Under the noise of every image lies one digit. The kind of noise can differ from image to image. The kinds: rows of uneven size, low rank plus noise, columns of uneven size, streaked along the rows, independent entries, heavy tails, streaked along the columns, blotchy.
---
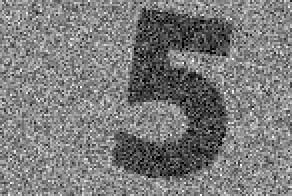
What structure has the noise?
independent entries
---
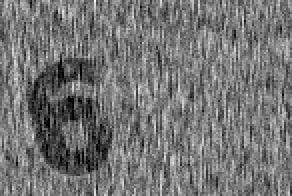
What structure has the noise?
streaked along the columns
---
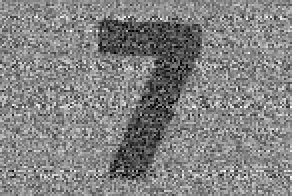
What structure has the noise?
rows of uneven size
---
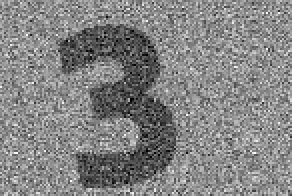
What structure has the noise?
low rank plus noise
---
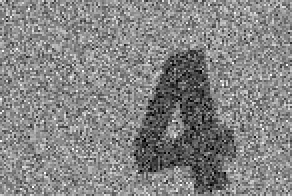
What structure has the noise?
independent entries
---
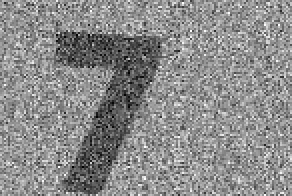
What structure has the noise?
low rank plus noise
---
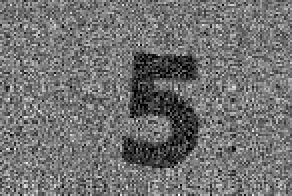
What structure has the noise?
low rank plus noise
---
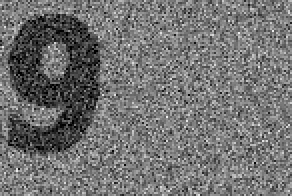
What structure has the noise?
independent entries
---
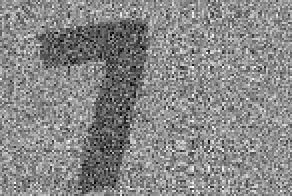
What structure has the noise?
low rank plus noise
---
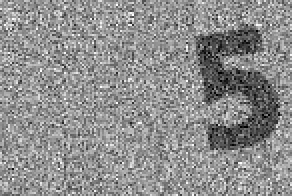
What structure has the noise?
low rank plus noise
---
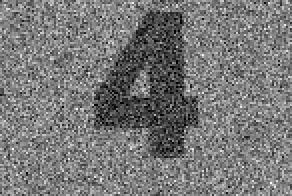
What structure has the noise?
independent entries
